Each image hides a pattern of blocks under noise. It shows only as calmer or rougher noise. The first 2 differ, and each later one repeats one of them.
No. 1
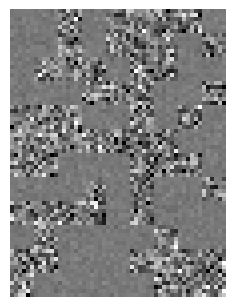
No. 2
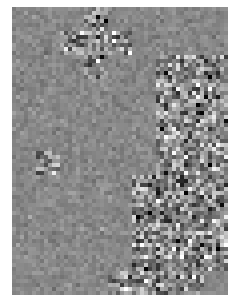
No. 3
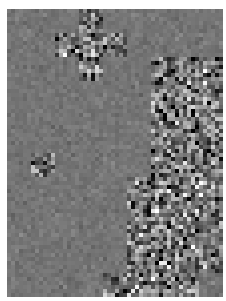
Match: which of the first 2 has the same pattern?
2
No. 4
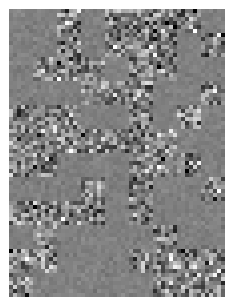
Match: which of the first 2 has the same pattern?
1
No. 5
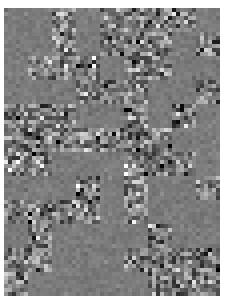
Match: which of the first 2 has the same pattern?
1
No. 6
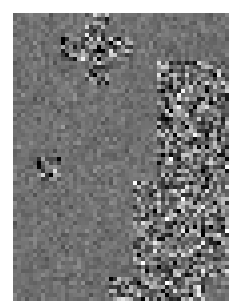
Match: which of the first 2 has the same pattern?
2
